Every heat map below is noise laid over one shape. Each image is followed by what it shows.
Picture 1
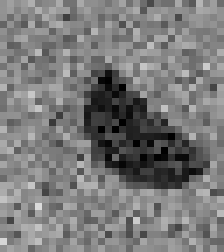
half disc
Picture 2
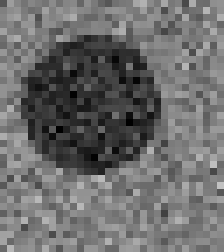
disc
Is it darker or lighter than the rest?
darker
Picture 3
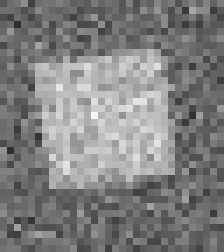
square
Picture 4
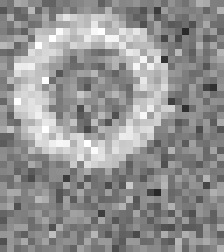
ring
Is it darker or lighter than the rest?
lighter
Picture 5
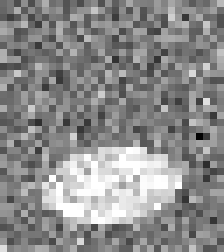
ellipse
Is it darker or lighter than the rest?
lighter
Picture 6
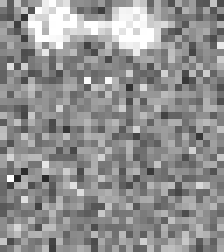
dumbbell
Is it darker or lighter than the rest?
lighter
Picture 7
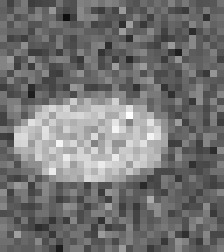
ellipse
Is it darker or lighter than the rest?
lighter
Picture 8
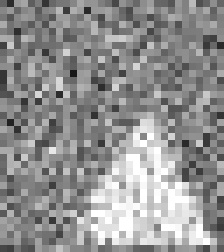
triangle
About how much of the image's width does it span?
two thirds
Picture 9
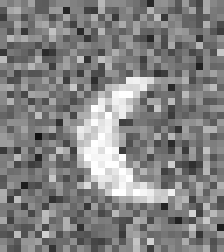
crescent
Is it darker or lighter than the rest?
lighter
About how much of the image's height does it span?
half
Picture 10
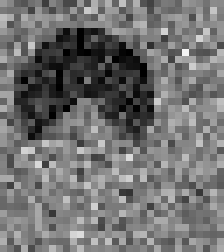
disc with a wedge cut out
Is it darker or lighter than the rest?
darker
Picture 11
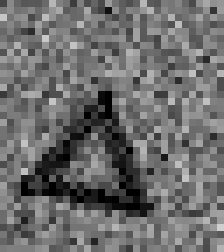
triangle frame
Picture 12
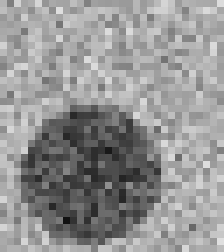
disc
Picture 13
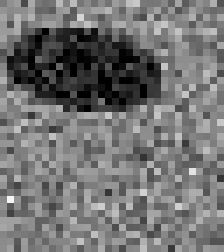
ellipse
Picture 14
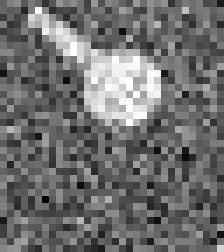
lollipop
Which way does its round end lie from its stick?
down and right
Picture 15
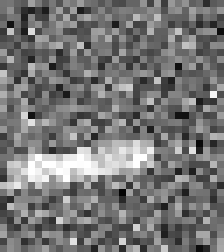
bar
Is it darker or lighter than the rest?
lighter
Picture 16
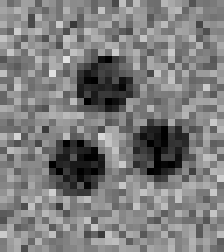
three dots
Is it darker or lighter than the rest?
darker
